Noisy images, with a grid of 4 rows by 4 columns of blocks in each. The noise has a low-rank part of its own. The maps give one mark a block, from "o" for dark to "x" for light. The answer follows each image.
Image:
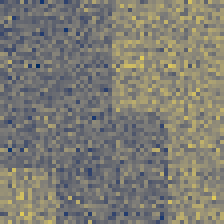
o o x x
o o x x
o o o x
x o o x
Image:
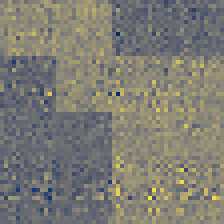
x x o o
o x x x
o o x x
o o x x
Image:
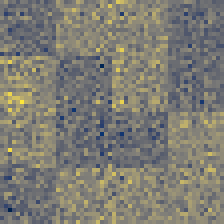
o x x o
x o x o
x o o x
o x x x
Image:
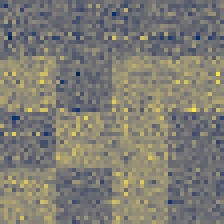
o o o o
x o x x
o x x o
x o x o
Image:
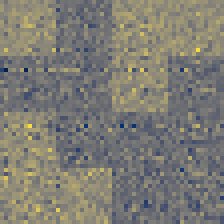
x o x x
o o x o
x o o o
x x o o
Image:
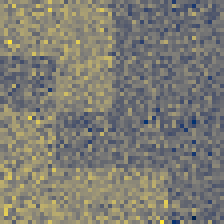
x x o o
o x o o
x o o o
x x x o
